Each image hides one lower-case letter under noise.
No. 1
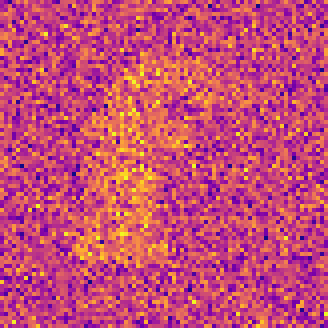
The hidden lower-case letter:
f
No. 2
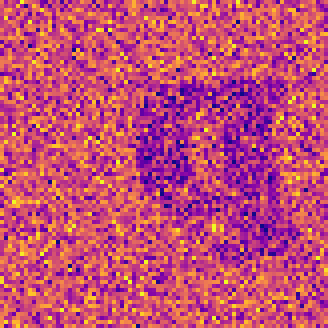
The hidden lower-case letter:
q
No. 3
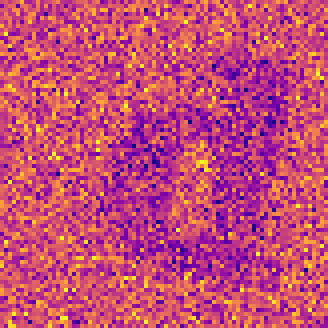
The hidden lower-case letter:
d
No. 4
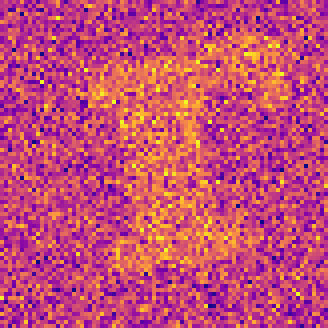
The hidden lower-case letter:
r
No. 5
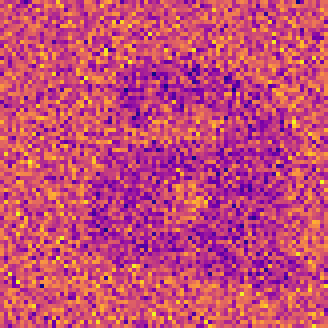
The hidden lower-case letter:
a
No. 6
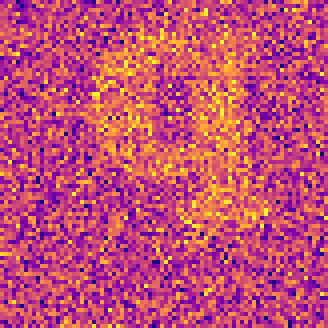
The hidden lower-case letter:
q
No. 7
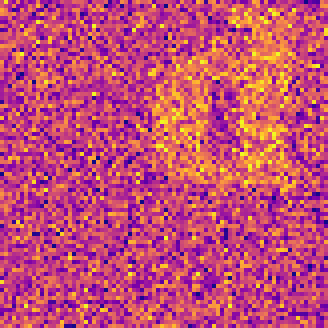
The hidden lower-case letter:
d
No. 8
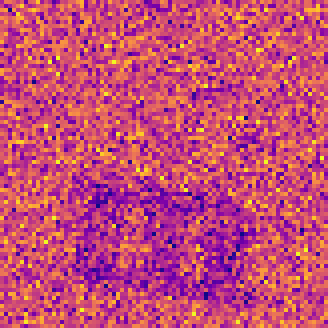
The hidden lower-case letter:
m
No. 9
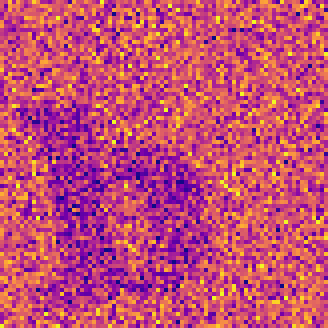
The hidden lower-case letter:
b
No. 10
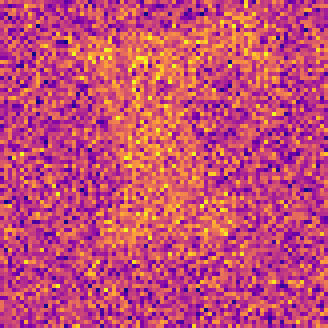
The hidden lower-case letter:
r
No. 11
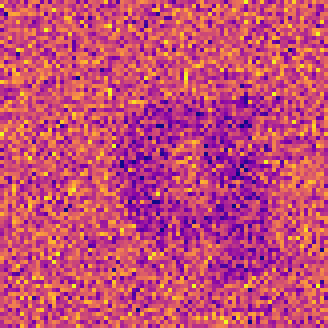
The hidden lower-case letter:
q
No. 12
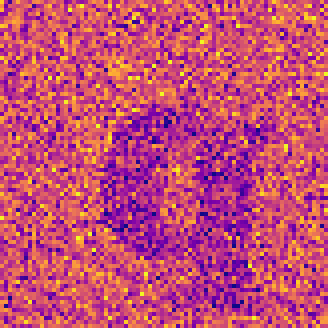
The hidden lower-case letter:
q
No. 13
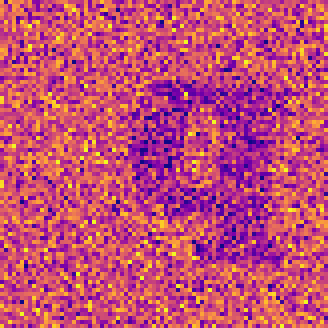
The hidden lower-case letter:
q
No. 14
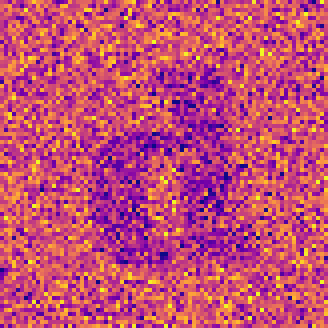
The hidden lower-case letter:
d
